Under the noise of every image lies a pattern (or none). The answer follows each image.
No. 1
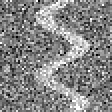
a wavy band
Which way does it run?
top to bottom
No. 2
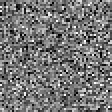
only noise
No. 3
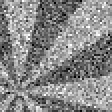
spokes from one point
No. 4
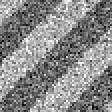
diagonal stripes
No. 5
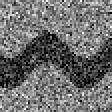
a wavy band
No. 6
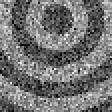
rings round one point
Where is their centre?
top middle
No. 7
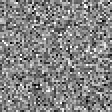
only noise
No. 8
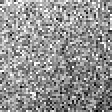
a smooth slope
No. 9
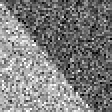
a sharp edge
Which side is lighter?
bottom left
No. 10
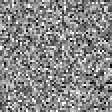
only noise
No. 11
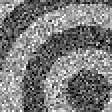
rings round one point
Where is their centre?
bottom right
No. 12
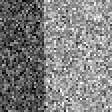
a sharp edge
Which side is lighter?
right
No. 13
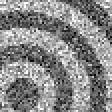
rings round one point
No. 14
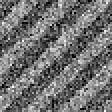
diagonal stripes
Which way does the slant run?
bottom left to top right
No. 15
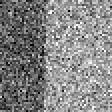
a sharp edge
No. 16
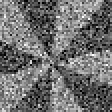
spokes from one point
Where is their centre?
centre
